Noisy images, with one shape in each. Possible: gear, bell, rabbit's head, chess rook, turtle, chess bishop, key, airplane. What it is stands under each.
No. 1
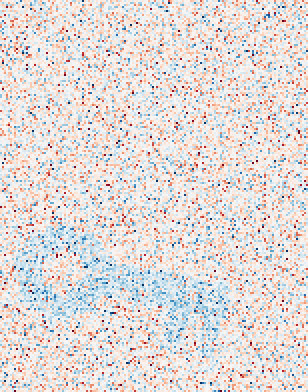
blue key
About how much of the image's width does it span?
two thirds
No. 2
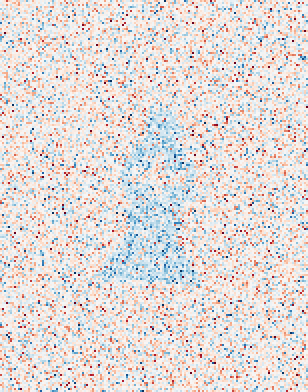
blue chess bishop
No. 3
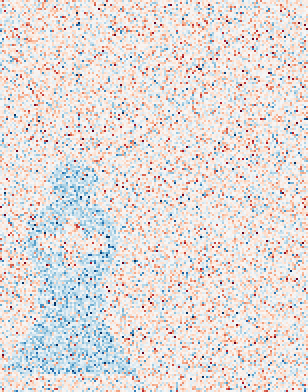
blue chess bishop
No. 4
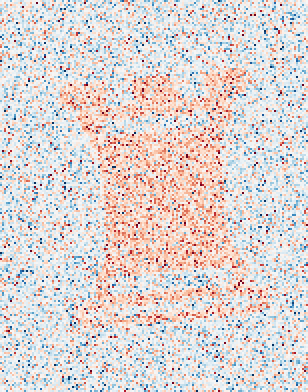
red chess rook
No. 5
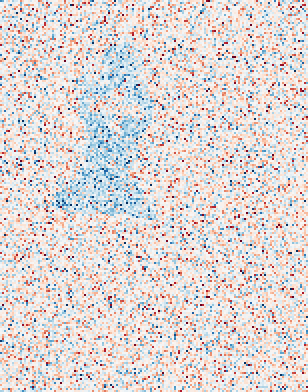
blue chess bishop
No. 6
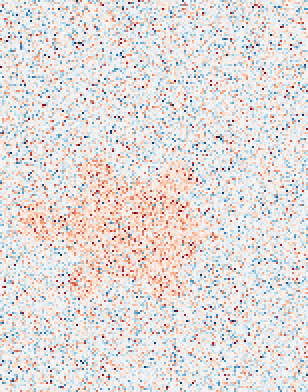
red turtle
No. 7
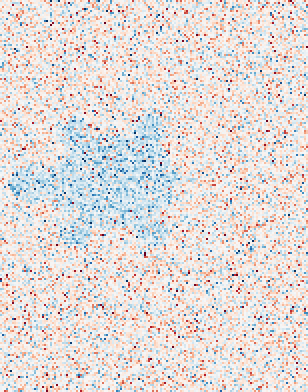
blue turtle
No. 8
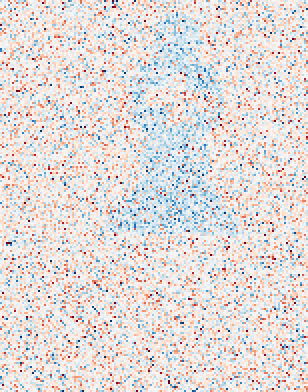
blue chess bishop
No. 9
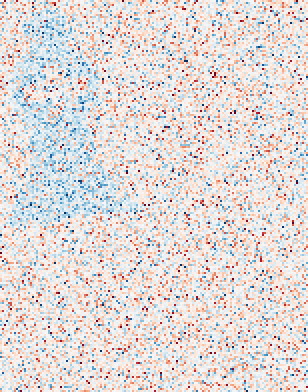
blue chess bishop
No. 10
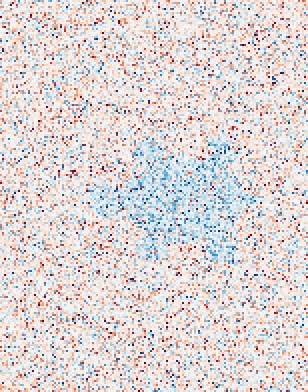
blue turtle
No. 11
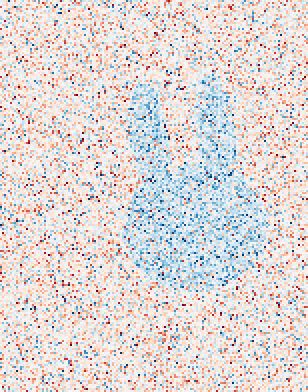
blue rabbit's head
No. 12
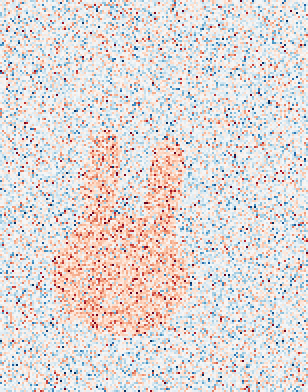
red rabbit's head
